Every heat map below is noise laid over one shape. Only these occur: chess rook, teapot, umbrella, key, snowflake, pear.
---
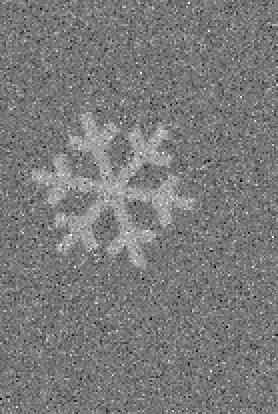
snowflake
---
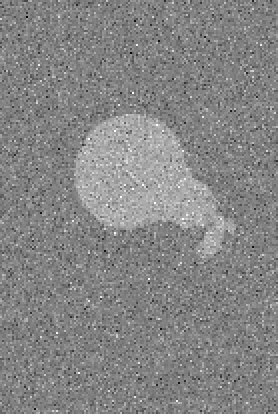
pear
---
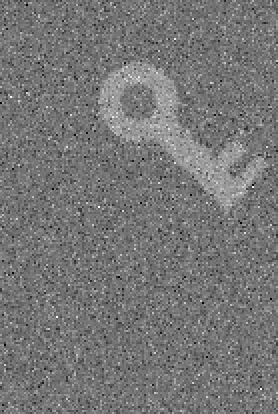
key
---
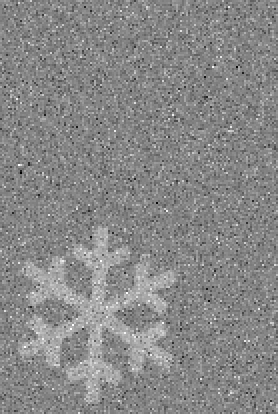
snowflake
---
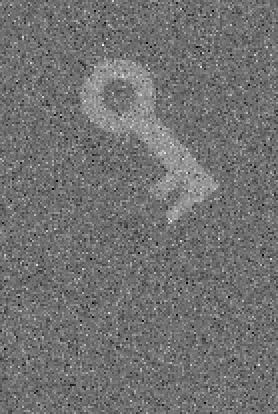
key
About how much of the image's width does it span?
half
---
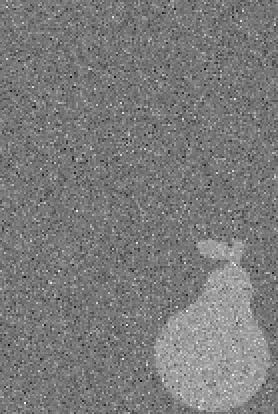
pear
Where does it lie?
bottom right
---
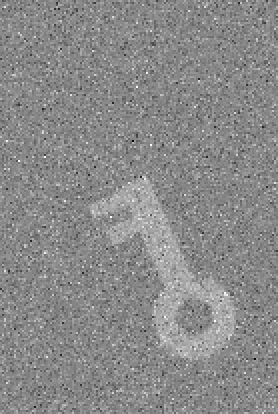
key
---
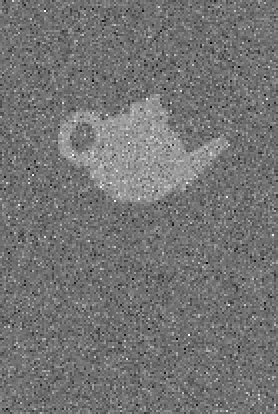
teapot
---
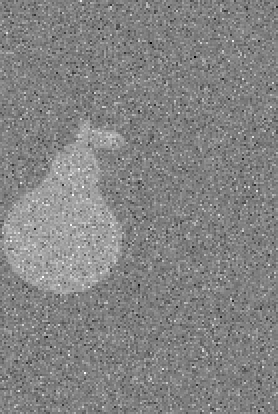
pear
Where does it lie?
middle left
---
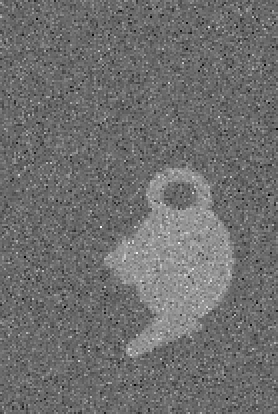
teapot
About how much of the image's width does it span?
half
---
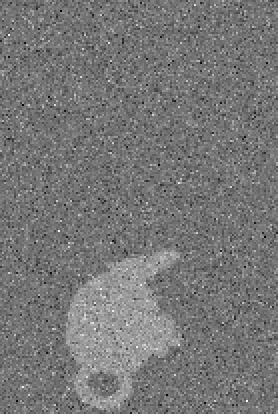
teapot
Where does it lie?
bottom middle
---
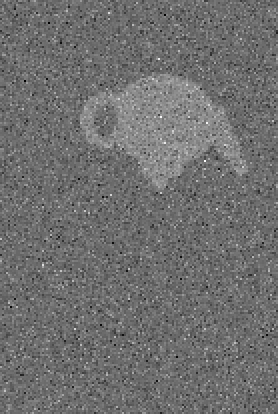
teapot
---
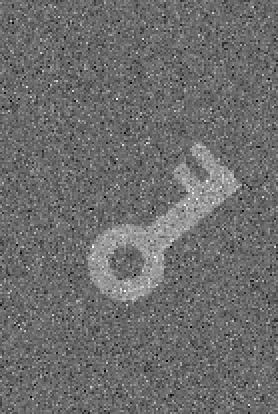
key
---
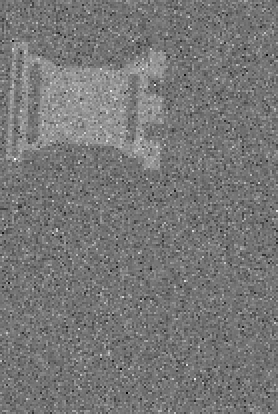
chess rook
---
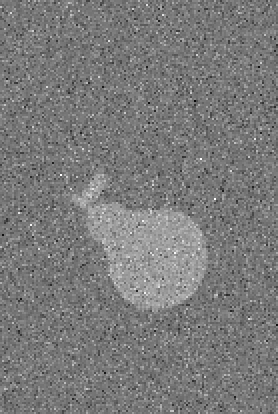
pear
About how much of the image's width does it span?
half
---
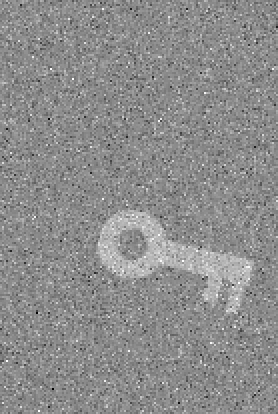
key
